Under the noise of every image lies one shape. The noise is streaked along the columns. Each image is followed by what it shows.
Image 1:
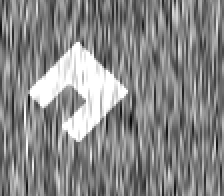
light square with a notch
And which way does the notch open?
down and left
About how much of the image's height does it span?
half
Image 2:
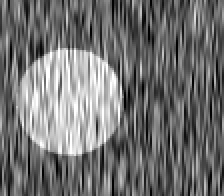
light disc
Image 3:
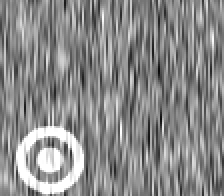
light bullseye, bottom left
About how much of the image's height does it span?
a third
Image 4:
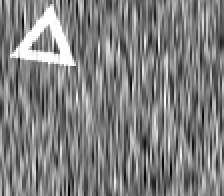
light triangle frame, top left
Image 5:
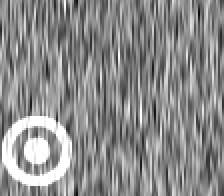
light bullseye, bottom left
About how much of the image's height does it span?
a third
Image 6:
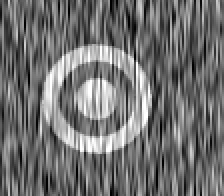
light bullseye
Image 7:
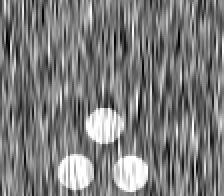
light three dots, bottom middle
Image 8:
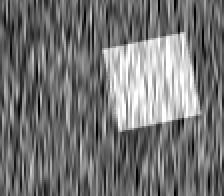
light square
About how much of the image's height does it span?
half
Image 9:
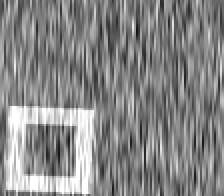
light square frame, bottom left
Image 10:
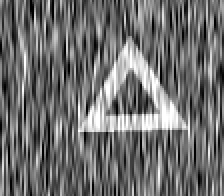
light triangle frame
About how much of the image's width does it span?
half
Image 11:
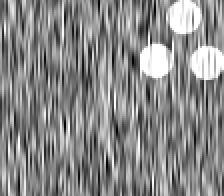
light three dots, top right
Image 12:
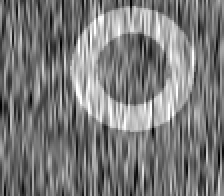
light ring
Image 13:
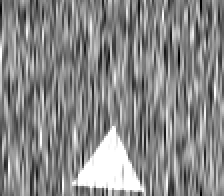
light triangle, bottom middle
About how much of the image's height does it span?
a third
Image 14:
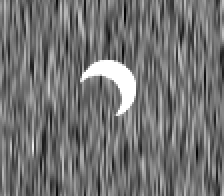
light crescent, centre
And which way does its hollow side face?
down and left
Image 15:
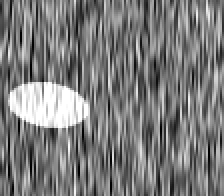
light ellipse, middle left
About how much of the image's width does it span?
a third
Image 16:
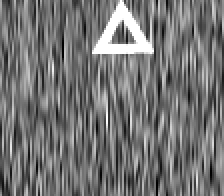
light triangle frame, top middle
